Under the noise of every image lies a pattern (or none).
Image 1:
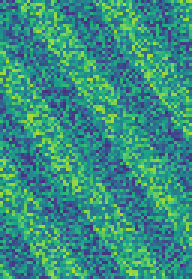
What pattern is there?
diagonal stripes
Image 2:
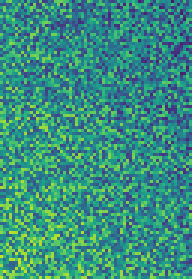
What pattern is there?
a smooth slope
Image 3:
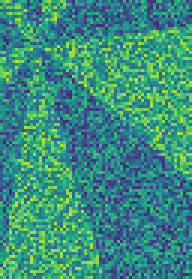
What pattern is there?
spokes from one point
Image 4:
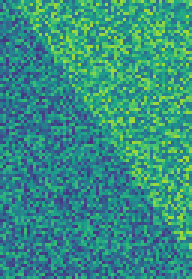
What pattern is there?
a sharp edge
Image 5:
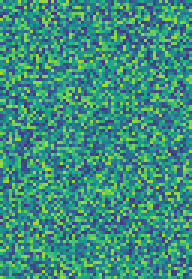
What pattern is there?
only noise
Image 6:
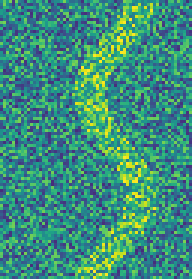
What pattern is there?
a wavy band
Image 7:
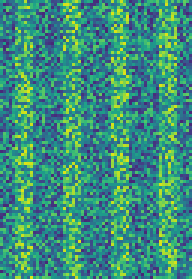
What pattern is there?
vertical stripes
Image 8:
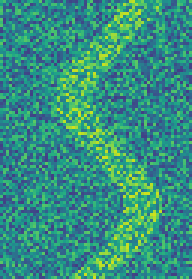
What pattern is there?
a wavy band
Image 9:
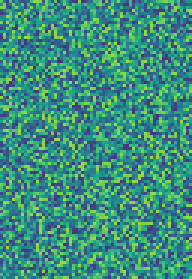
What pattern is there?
only noise
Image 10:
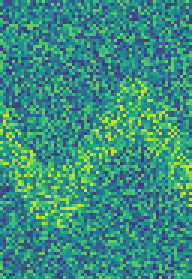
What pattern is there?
a wavy band
